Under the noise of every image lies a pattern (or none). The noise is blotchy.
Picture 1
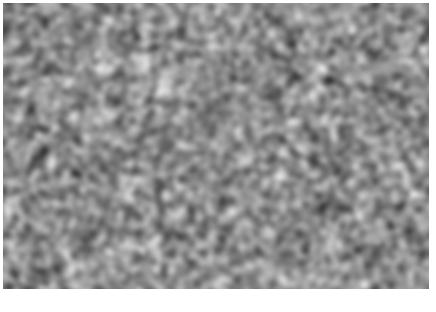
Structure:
only noise
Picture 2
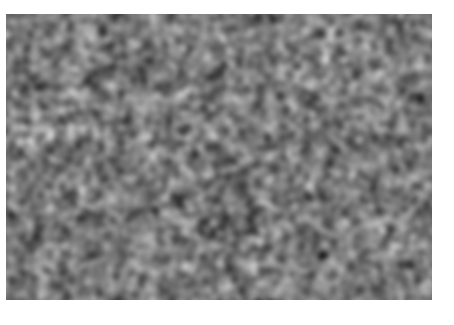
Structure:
only noise
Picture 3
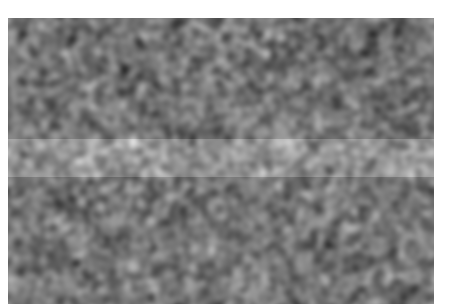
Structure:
one horizontal stripe
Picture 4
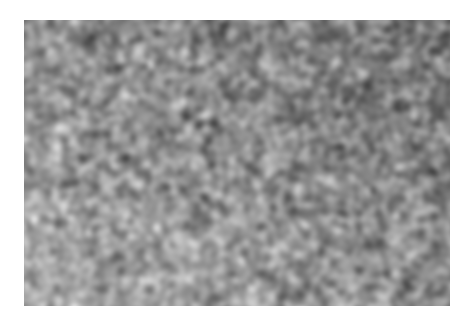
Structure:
a smooth slope
